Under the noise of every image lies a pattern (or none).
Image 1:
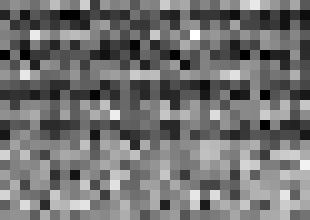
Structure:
bands of rows
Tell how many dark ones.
4
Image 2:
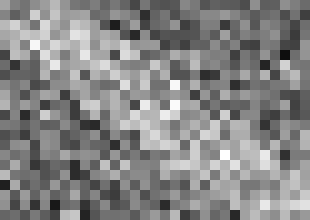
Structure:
a diagonal band
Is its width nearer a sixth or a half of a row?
a half
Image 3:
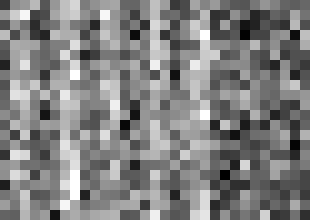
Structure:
bands of columns
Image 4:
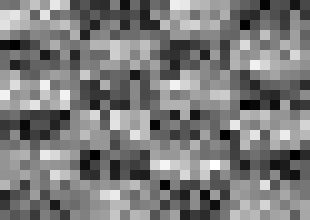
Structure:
a checkerboard
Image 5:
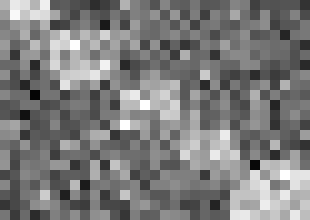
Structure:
blocks along the diagonal
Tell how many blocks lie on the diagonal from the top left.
5
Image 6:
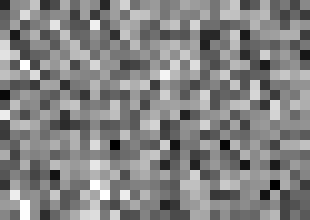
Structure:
only noise
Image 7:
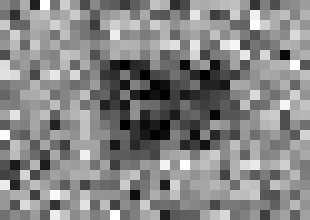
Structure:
one block
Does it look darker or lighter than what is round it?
darker
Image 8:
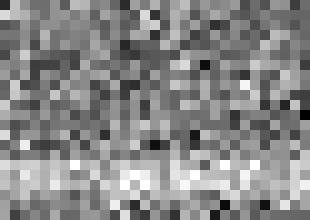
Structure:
one band of rows
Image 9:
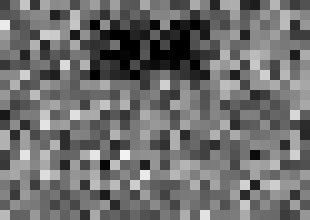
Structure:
one block
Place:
top middle
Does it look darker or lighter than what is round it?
darker
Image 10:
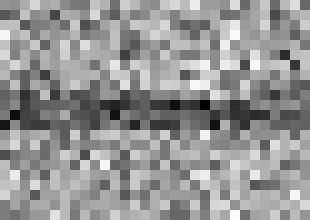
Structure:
one band of rows
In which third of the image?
middle
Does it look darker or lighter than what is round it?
darker
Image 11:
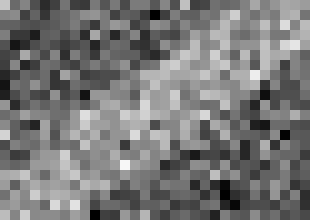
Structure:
a diagonal band
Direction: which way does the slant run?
bottom left to top right
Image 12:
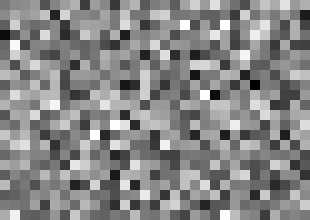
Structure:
only noise
